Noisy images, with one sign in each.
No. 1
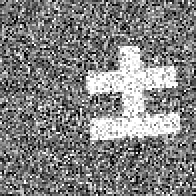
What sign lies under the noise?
plus-minus sign
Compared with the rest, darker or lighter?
lighter
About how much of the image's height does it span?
half
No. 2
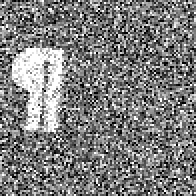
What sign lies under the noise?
pilcrow
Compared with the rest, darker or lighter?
lighter
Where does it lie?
middle left
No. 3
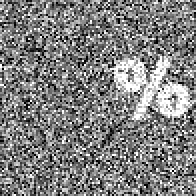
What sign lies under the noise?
percent sign
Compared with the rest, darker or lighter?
lighter
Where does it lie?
middle right
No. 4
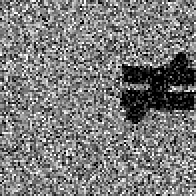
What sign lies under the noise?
not-equal sign
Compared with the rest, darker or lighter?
darker
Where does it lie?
middle right
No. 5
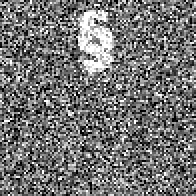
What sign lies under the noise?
section sign
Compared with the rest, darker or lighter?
lighter
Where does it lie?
top middle
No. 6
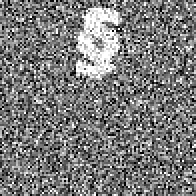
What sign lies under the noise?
section sign
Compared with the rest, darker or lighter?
lighter
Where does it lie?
top middle
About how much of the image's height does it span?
a third
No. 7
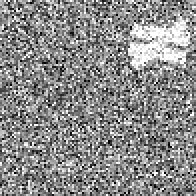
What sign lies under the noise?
not-equal sign
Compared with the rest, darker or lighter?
lighter
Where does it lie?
top right
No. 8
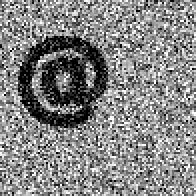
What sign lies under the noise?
at sign
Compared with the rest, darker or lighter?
darker
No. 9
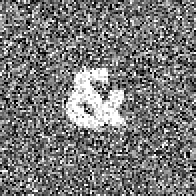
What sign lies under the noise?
ampersand
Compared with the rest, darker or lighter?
lighter
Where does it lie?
centre
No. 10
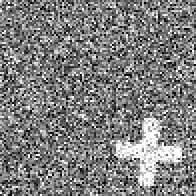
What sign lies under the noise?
plus sign
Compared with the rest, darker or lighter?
lighter
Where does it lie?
bottom right
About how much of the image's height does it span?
a third
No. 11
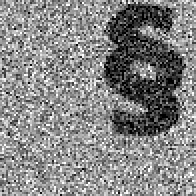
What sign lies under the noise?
section sign
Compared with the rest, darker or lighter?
darker
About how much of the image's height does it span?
two thirds
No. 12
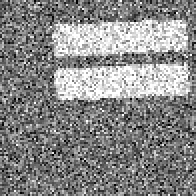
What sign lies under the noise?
equals sign
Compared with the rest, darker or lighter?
lighter
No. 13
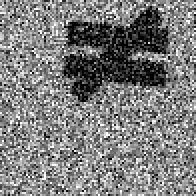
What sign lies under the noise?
not-equal sign
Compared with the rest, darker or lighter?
darker
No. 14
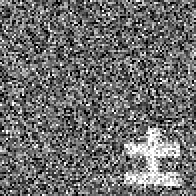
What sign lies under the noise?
plus-minus sign
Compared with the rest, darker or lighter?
lighter
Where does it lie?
bottom right
